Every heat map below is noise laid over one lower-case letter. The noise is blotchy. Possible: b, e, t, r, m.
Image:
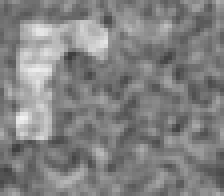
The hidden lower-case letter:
r
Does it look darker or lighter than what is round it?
lighter
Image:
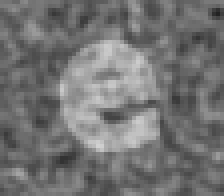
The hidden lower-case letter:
e
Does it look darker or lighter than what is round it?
lighter
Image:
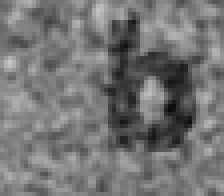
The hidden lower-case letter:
b
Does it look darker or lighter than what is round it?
darker
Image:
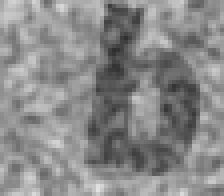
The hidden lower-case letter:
b
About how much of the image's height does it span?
nearly all
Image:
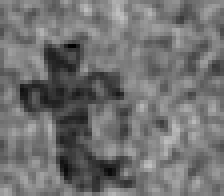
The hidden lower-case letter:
t
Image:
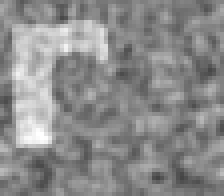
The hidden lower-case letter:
r
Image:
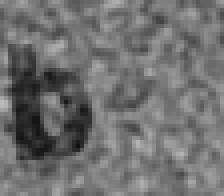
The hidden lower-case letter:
b
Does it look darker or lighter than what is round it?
darker
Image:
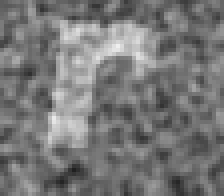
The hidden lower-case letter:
r
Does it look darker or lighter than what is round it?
lighter
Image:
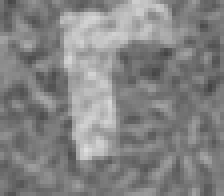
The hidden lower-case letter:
r
